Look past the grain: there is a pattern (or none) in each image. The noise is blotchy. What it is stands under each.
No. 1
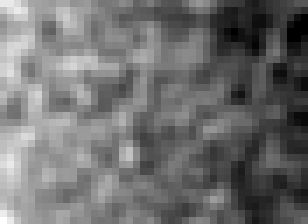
a smooth slope
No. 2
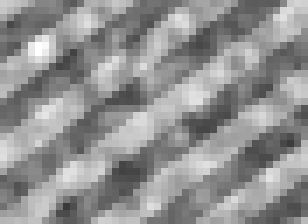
diagonal stripes
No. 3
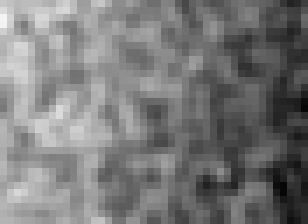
a smooth slope
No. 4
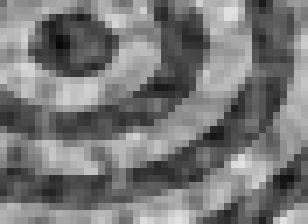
rings round one point
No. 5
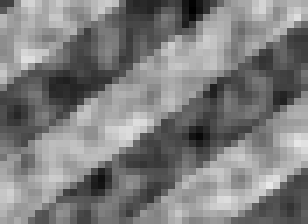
diagonal stripes
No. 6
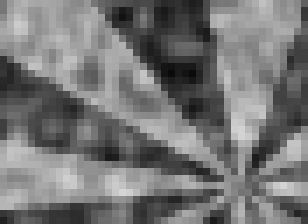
spokes from one point
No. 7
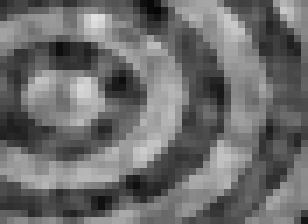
rings round one point
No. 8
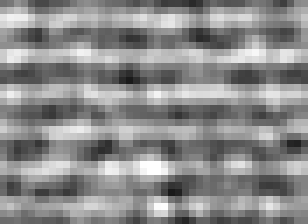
horizontal stripes
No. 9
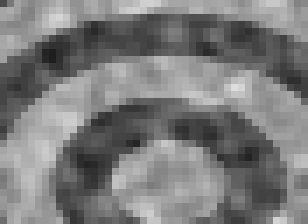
rings round one point
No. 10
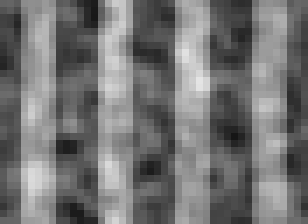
vertical stripes
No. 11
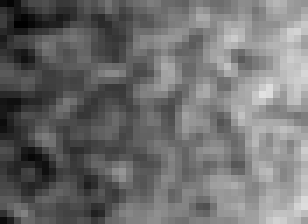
a smooth slope
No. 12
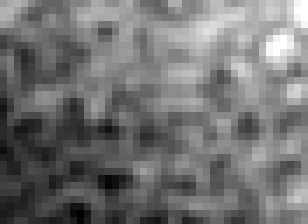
a smooth slope
